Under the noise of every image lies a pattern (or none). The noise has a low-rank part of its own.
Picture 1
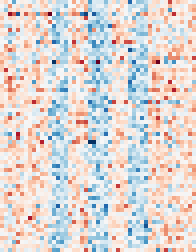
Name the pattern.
bands of columns
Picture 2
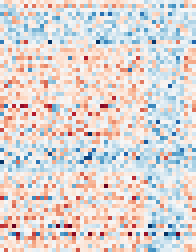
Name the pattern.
bands of rows crossing bands of columns
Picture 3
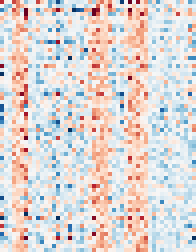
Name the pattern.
bands of columns
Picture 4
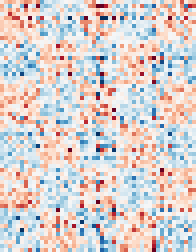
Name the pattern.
a checkerboard
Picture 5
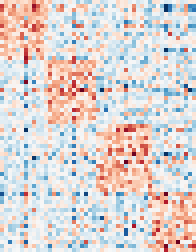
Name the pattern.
blocks along the diagonal
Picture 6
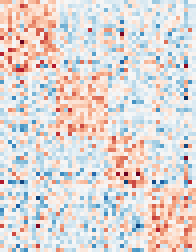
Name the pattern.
blocks along the diagonal
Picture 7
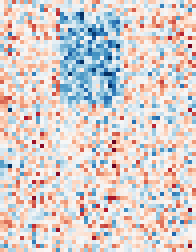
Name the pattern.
one block
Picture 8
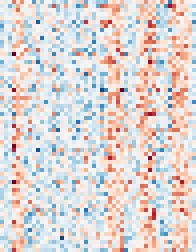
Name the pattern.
bands of columns
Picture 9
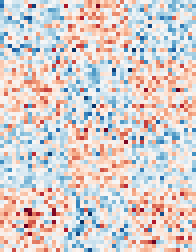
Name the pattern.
a checkerboard
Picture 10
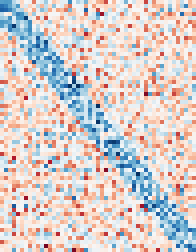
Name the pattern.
a diagonal band
